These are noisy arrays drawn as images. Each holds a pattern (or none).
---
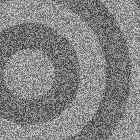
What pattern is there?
rings round one point
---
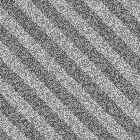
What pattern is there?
diagonal stripes
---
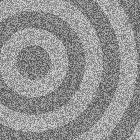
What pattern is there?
rings round one point
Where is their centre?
middle left
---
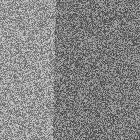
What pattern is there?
a sharp edge
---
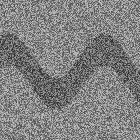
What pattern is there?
a wavy band
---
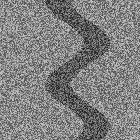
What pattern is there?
a wavy band
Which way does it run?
top to bottom
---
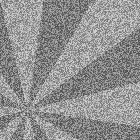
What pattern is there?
spokes from one point
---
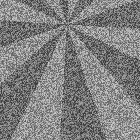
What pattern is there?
spokes from one point
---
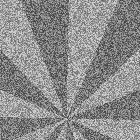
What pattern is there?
spokes from one point
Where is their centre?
bottom middle
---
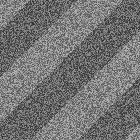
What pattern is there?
diagonal stripes
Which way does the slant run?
bottom left to top right
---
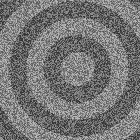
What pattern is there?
rings round one point
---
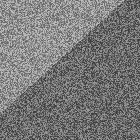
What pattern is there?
a sharp edge
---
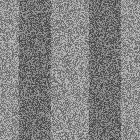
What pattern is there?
vertical stripes
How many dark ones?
2
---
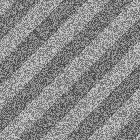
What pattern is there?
diagonal stripes
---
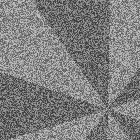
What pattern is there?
spokes from one point
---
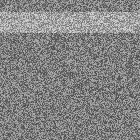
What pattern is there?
one horizontal stripe
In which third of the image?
top
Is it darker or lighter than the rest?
lighter
